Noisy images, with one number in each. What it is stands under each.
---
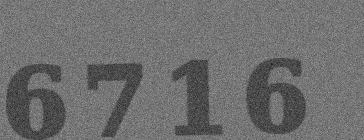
6716
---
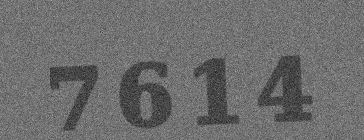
7614
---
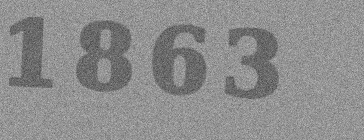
1863
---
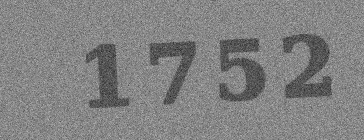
1752
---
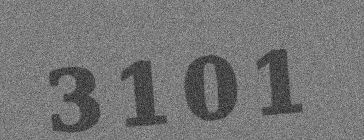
3101
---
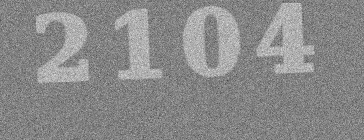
2104
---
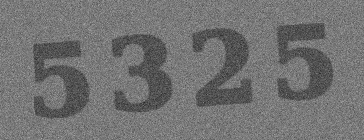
5325
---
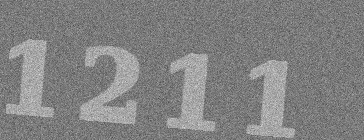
1211
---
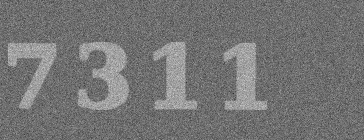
7311
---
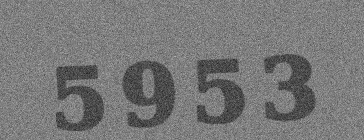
5953
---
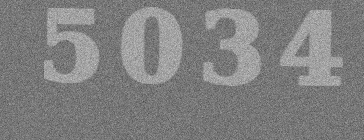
5034
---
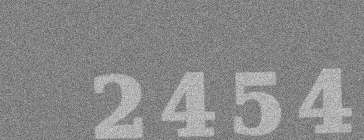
2454
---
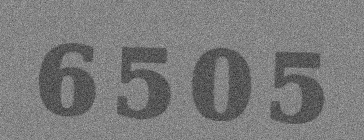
6505
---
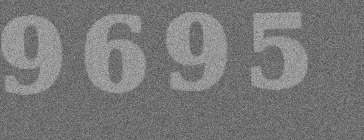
9695
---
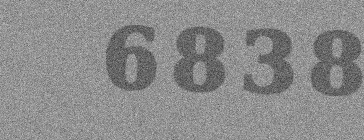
6838
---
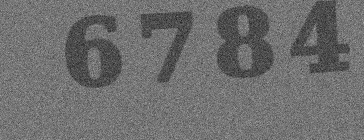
6784
